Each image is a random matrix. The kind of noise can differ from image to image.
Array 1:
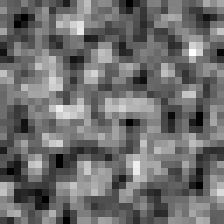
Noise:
blotchy
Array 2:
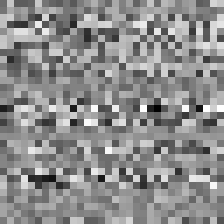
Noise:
rows of uneven size
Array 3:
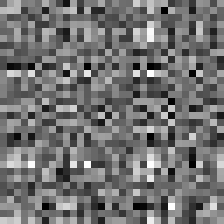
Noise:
low rank plus noise
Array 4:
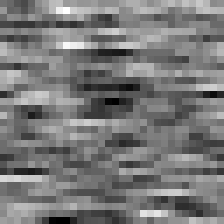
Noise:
streaked along the rows
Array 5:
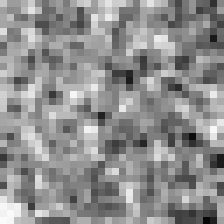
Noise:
blotchy
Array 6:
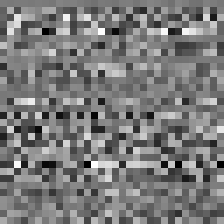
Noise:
rows of uneven size
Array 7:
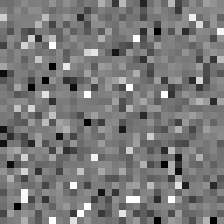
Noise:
heavy tails
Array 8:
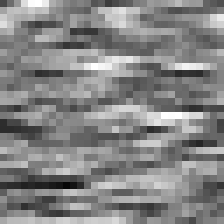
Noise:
streaked along the rows
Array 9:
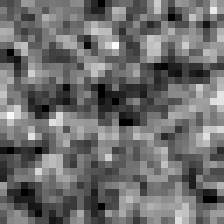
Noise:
blotchy
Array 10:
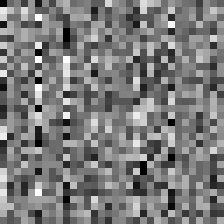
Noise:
columns of uneven size
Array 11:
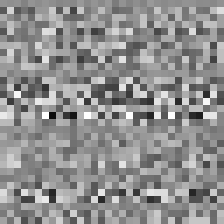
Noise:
rows of uneven size
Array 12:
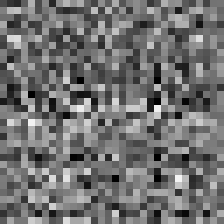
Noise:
low rank plus noise
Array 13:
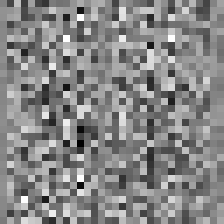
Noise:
columns of uneven size
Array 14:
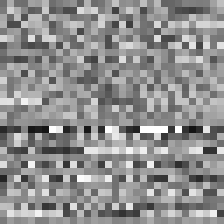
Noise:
rows of uneven size
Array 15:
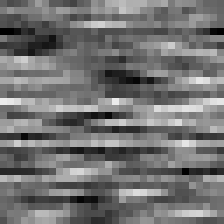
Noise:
streaked along the rows
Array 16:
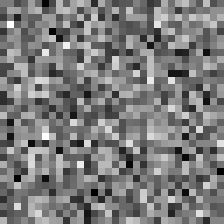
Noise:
independent entries
